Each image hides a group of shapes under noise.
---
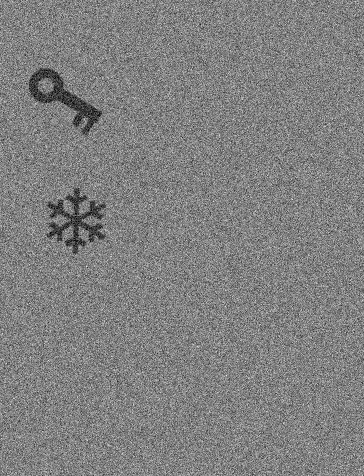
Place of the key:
top left
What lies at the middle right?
nothing
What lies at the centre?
nothing
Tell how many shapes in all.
2
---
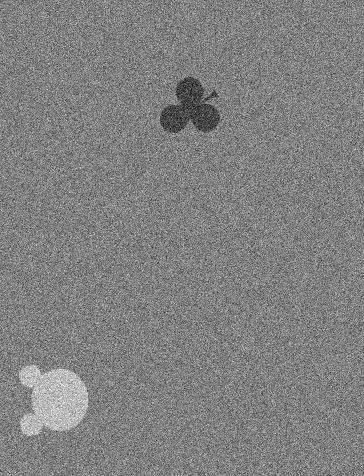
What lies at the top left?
nothing
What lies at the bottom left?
bear's head
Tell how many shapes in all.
2
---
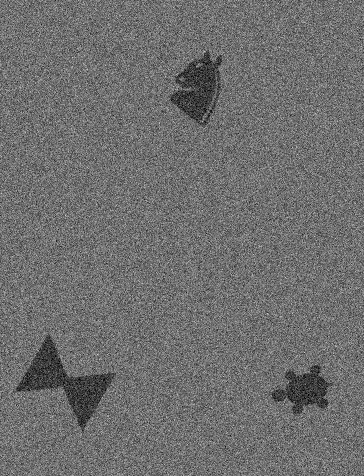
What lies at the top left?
nothing
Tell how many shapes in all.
3
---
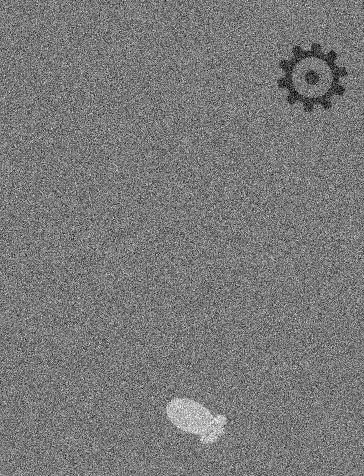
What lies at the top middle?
nothing
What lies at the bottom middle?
footprint
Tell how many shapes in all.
2
